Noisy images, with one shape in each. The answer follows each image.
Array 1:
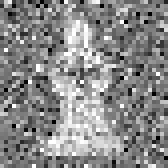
chess bishop
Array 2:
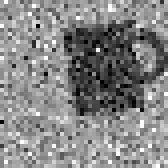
cup
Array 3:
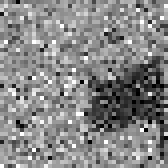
flag
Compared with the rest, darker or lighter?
darker
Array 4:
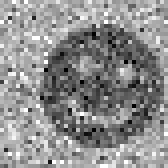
smiling face
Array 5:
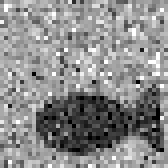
fish
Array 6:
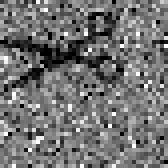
pair of scissors
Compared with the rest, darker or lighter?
darker
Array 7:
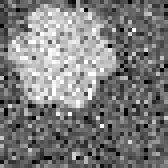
flower
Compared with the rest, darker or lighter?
lighter
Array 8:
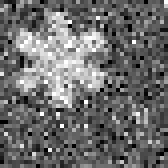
asterisk
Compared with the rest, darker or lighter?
lighter
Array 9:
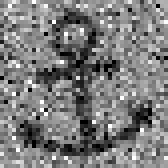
anchor
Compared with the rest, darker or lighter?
darker
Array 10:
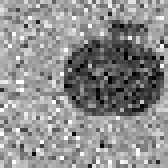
apple
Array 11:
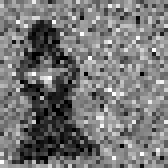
chess bishop
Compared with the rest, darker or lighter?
darker
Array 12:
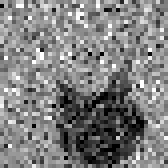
cat's head
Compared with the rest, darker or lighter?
darker
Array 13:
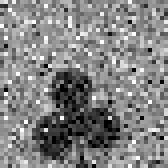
club
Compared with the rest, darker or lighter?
darker
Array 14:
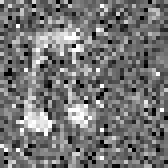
pair of musical notes
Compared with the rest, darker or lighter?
lighter
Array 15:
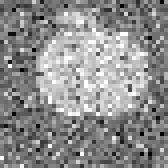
apple
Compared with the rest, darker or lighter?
lighter
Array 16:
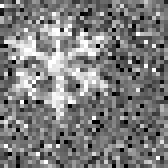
snowflake
